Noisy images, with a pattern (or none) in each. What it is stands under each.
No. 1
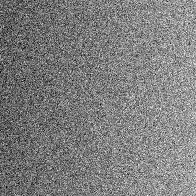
a smooth slope
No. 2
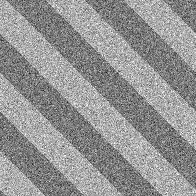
diagonal stripes
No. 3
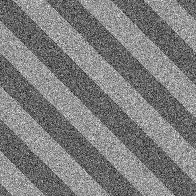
diagonal stripes
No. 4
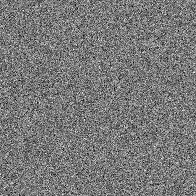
only noise
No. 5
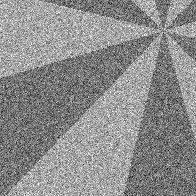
spokes from one point
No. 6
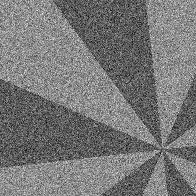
spokes from one point
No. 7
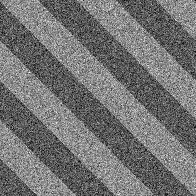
diagonal stripes
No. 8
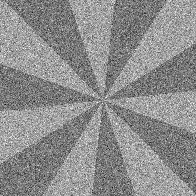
spokes from one point
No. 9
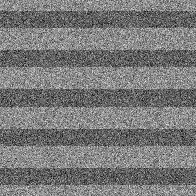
horizontal stripes
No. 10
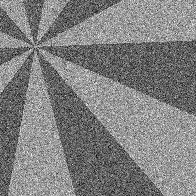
spokes from one point
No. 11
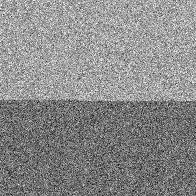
a sharp edge
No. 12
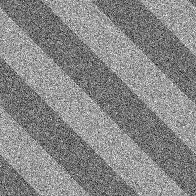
diagonal stripes
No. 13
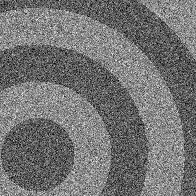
rings round one point
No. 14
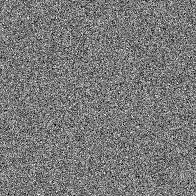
only noise
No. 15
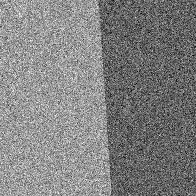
a sharp edge
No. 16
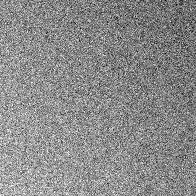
a smooth slope
